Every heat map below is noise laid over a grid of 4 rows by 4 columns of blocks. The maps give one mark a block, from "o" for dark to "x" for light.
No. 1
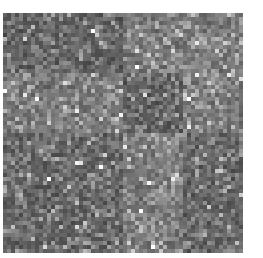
ooxx
xxox
ooxo
ooxo
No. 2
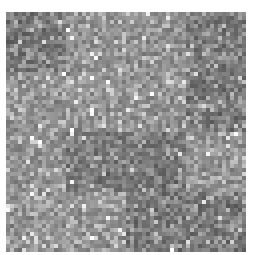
oxxo
xxxo
xoox
xxoo
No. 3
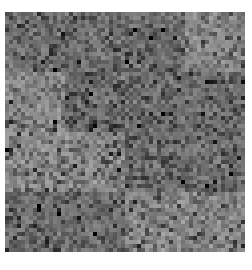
ooox
xooo
xxoo
ooxx
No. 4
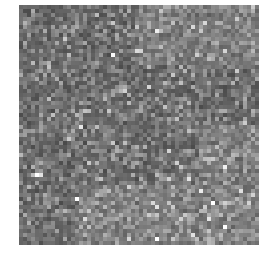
ooxx
oooo
ooox
oxxx
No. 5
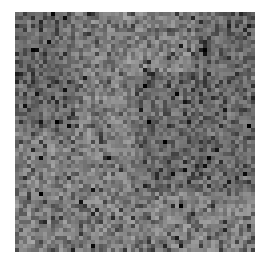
oxxo
oxoo
xxoo
xxxx
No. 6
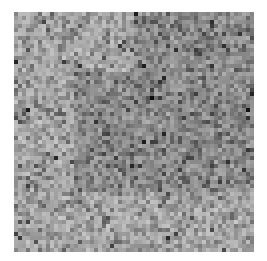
xxoo
xooo
xooo
xxxx
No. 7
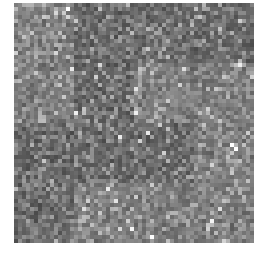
xooo
xoxx
ooox
oxxx
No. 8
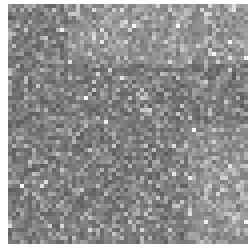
oxxx
oooo
ooox
ooox
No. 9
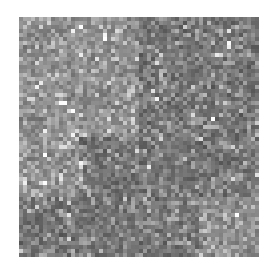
xxoo
xxoo
xooo
ooox
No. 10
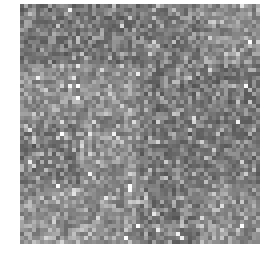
ooox
xxoo
oxoo
xxox
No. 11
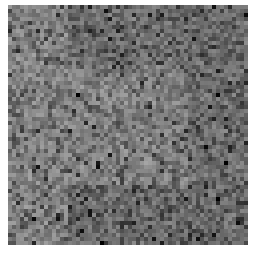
xooo
xxxo
xxxo
xooo
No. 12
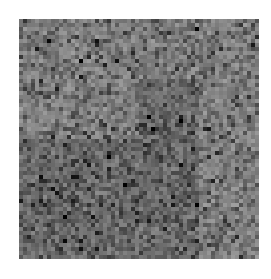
xxxx
xxox
ooox
ooox
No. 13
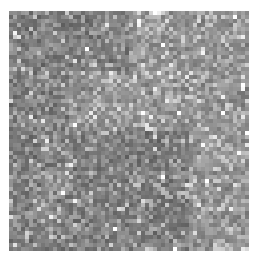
ooxx
oxxx
ooox
ooox
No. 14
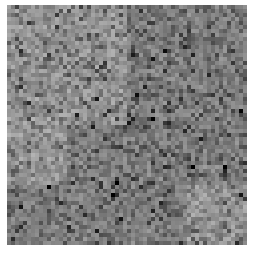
xxoo
xxoo
xooo
ooox
